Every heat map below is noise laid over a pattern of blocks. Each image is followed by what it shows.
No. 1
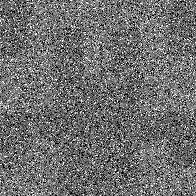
left and right mirror each other
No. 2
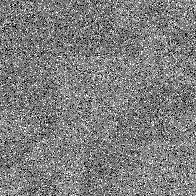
mirrored about the diagonal from the top left
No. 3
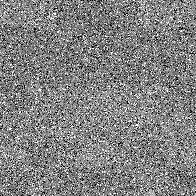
left and right mirror each other
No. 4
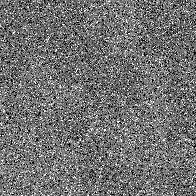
no symmetry
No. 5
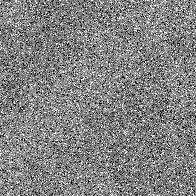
mirrored about the diagonal from the top left
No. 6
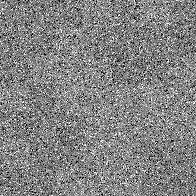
mirrored about the diagonal from the top left
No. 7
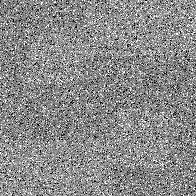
the same after a half turn
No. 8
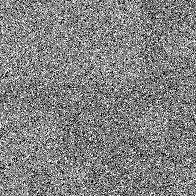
no symmetry
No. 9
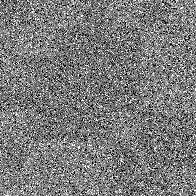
mirrored about the diagonal from the top left
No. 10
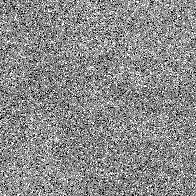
no symmetry
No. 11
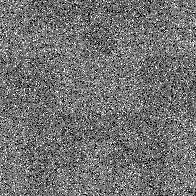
left and right mirror each other
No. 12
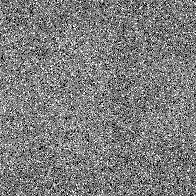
top and bottom mirror each other
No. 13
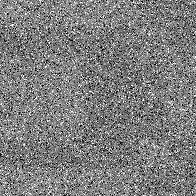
top and bottom mirror each other
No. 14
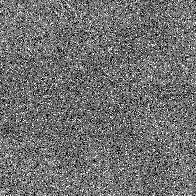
top and bottom mirror each other
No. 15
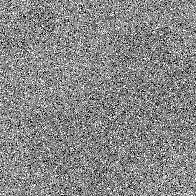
mirrored about the diagonal from the top left
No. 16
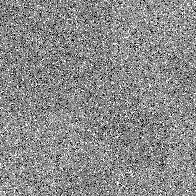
mirrored about the diagonal from the top left
